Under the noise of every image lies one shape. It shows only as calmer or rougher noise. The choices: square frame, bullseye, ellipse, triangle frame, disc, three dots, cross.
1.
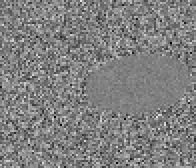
ellipse
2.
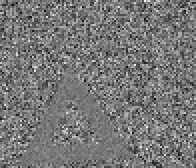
triangle frame
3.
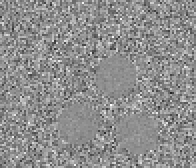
three dots
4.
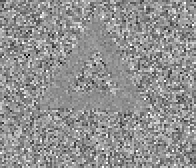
triangle frame
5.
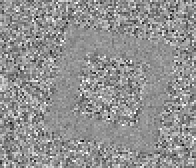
square frame
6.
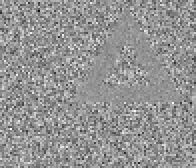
triangle frame
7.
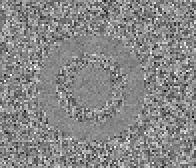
bullseye
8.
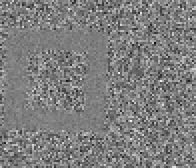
square frame
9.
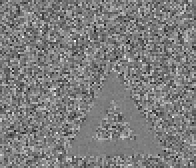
triangle frame
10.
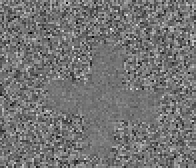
cross
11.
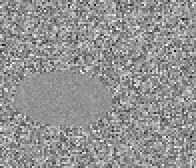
ellipse
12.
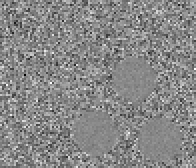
three dots
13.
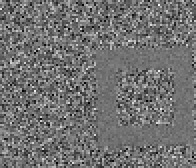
square frame
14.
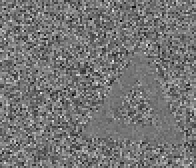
triangle frame
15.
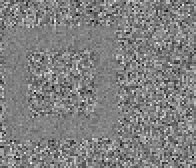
square frame
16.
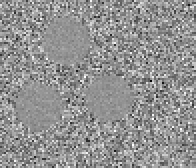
three dots
